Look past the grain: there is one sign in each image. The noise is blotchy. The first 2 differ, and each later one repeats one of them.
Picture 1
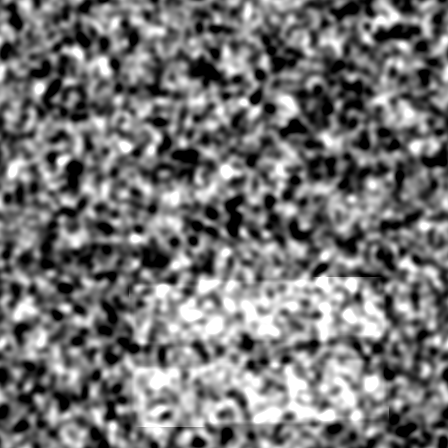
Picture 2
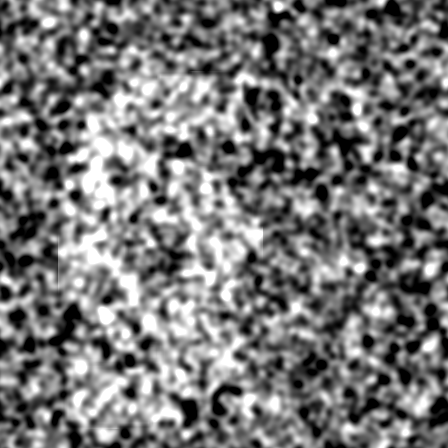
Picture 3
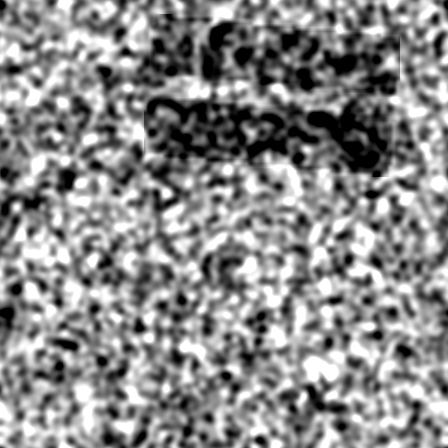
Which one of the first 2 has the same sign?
1
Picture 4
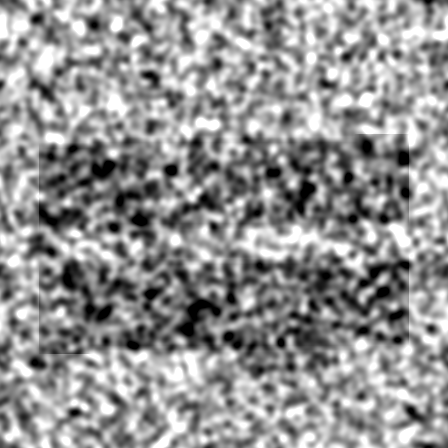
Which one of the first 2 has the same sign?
1
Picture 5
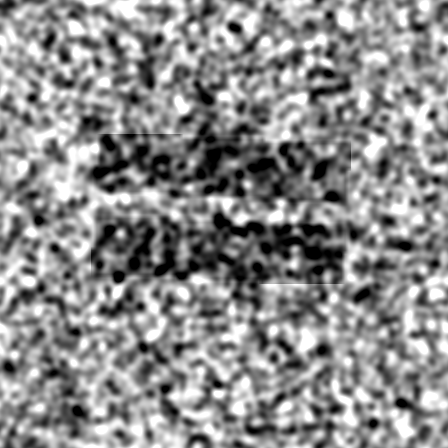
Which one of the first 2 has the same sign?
1
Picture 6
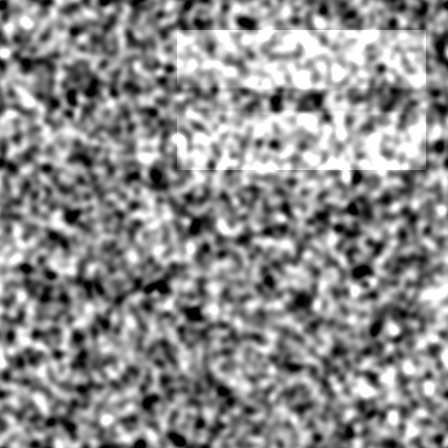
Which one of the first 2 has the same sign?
1
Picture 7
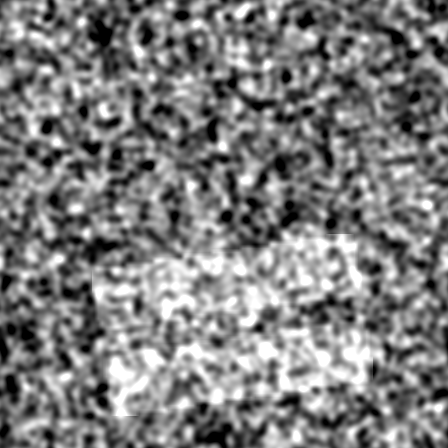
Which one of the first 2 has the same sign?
1
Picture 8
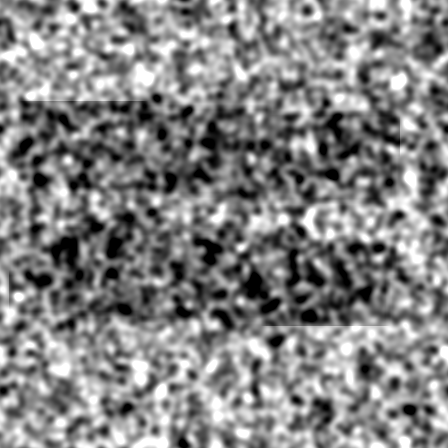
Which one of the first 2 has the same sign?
1
